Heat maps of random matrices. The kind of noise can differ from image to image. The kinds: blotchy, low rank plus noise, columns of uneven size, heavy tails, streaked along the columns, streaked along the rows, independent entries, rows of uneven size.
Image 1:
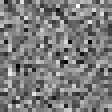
independent entries
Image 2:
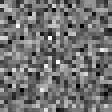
independent entries
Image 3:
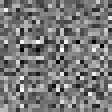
low rank plus noise
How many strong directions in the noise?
one
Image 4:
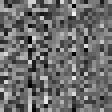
columns of uneven size
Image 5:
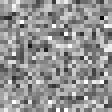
low rank plus noise
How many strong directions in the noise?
five to eight
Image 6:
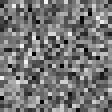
independent entries
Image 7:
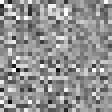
low rank plus noise
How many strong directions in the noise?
two
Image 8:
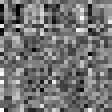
low rank plus noise
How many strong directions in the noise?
one
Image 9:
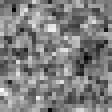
blotchy
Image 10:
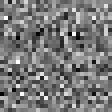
low rank plus noise
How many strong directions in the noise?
three or four
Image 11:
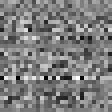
rows of uneven size
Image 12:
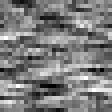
streaked along the rows
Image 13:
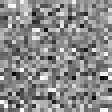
low rank plus noise
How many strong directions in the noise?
five to eight
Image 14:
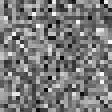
independent entries
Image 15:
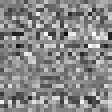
rows of uneven size
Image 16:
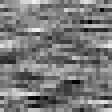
streaked along the rows
